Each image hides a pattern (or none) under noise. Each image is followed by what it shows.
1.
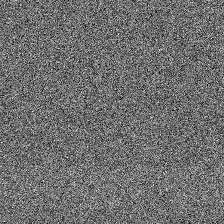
one band of rows
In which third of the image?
bottom
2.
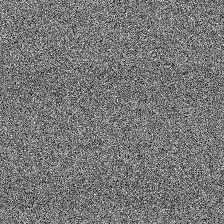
bands of rows
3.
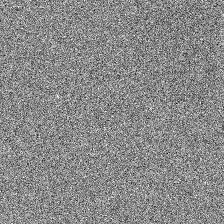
one block
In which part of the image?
top right
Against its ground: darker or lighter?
darker
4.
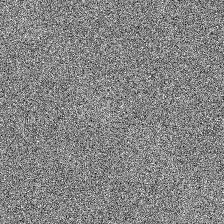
blocks along the diagonal
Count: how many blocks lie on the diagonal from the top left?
5
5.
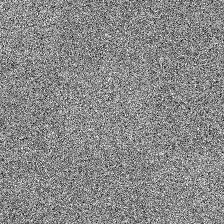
blocks along the diagonal
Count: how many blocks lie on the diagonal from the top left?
3
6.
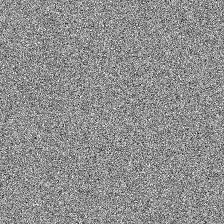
only noise
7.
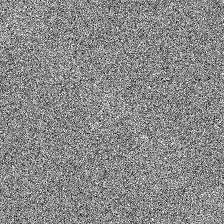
blocks along the diagonal
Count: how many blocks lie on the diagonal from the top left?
5
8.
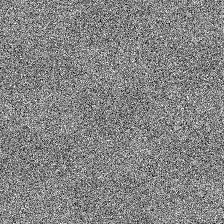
a checkerboard
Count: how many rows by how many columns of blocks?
5 by 3
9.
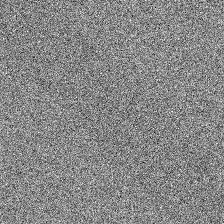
a diagonal band
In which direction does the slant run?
top left to bottom right
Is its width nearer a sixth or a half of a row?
a half
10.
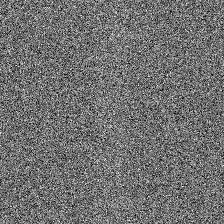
one band of columns
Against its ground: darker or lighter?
lighter
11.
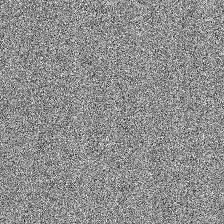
bands of columns
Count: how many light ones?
5
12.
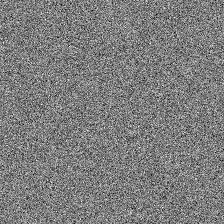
only noise
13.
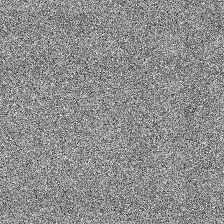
bands of rows crossing bands of columns
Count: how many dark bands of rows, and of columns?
3 and 2
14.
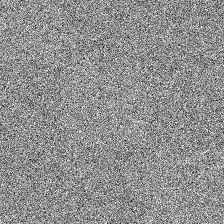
blocks along the diagonal
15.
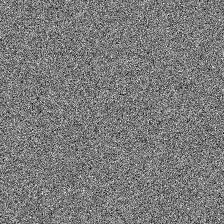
only noise
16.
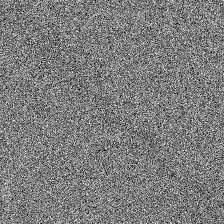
blocks along the diagonal
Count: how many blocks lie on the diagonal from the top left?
7
